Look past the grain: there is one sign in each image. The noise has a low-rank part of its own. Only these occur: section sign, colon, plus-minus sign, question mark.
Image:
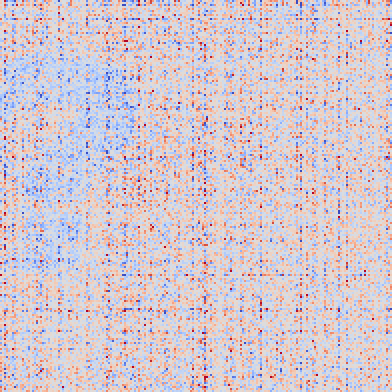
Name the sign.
question mark
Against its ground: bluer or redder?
bluer
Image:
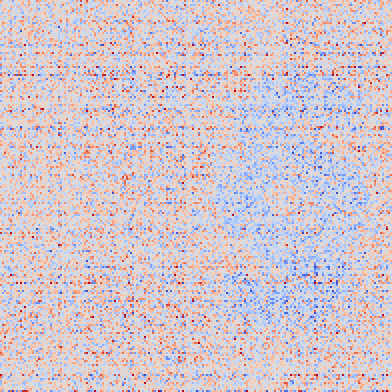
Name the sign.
section sign
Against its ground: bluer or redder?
bluer
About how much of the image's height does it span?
two thirds
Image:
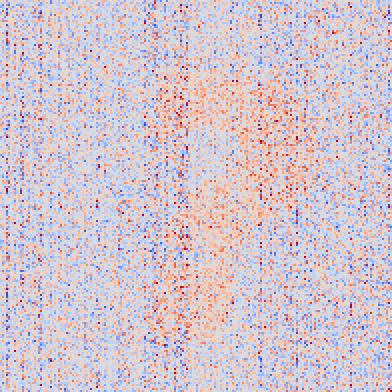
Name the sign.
question mark
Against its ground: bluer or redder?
redder
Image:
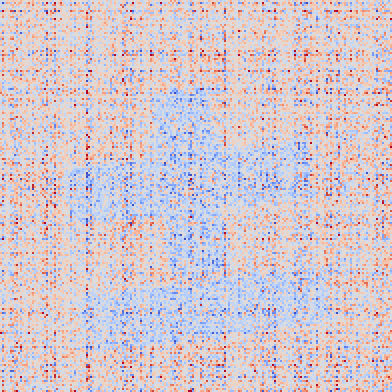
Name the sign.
plus-minus sign
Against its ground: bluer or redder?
bluer
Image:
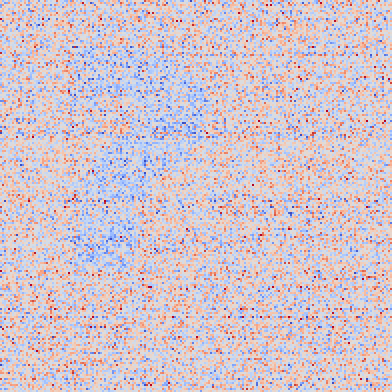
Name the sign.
question mark
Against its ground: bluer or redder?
bluer
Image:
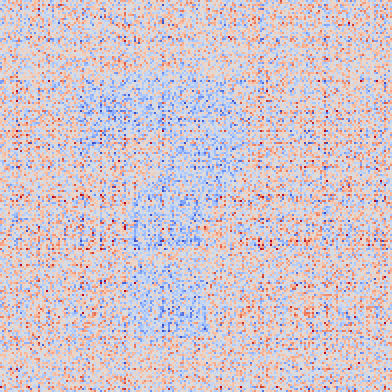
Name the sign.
question mark
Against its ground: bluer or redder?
bluer
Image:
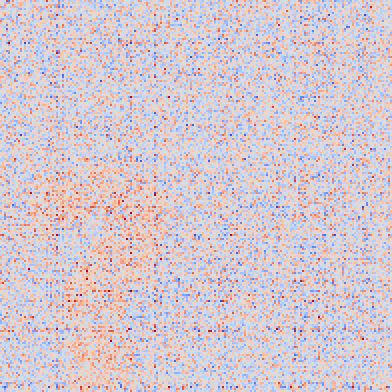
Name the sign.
question mark
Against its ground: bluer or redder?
redder
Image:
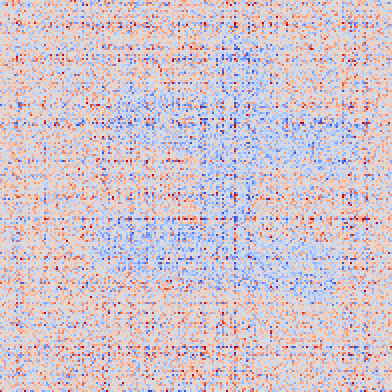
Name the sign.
plus-minus sign
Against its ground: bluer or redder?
bluer
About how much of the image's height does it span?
two thirds
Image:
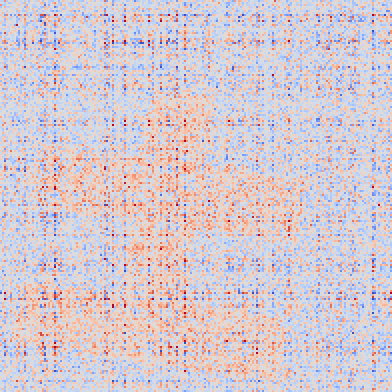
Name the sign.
plus-minus sign
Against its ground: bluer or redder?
redder
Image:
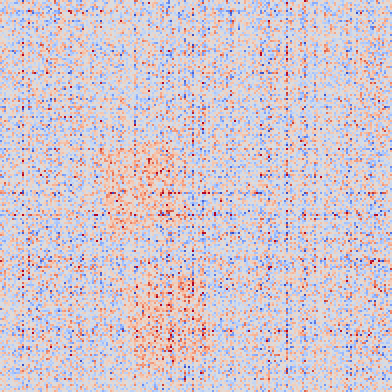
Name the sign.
colon
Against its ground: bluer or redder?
redder
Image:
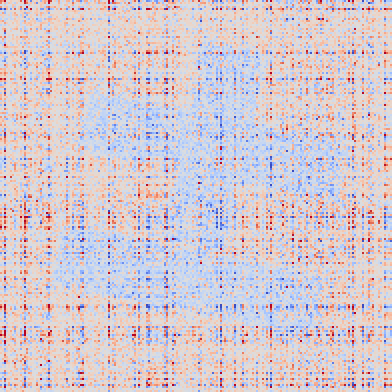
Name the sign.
plus-minus sign
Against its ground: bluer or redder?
bluer
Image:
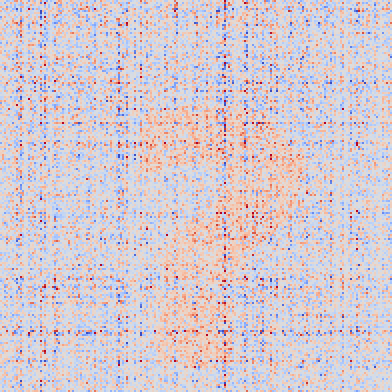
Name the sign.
question mark
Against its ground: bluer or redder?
redder
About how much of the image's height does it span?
two thirds
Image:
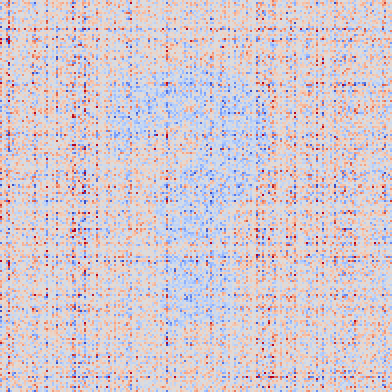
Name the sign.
question mark
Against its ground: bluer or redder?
bluer
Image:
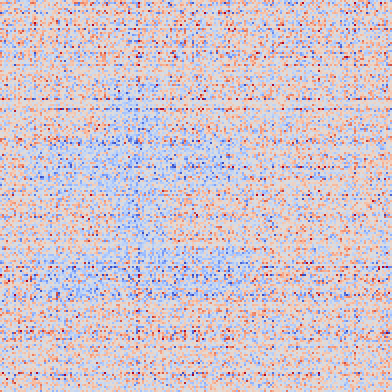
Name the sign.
plus-minus sign
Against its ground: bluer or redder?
bluer
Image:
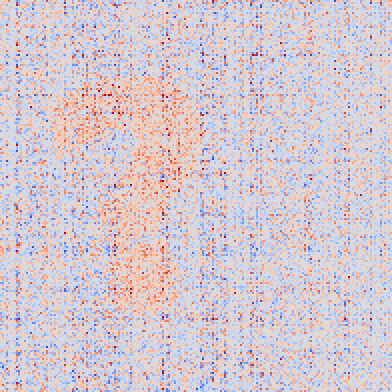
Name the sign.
question mark
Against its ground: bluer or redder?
redder
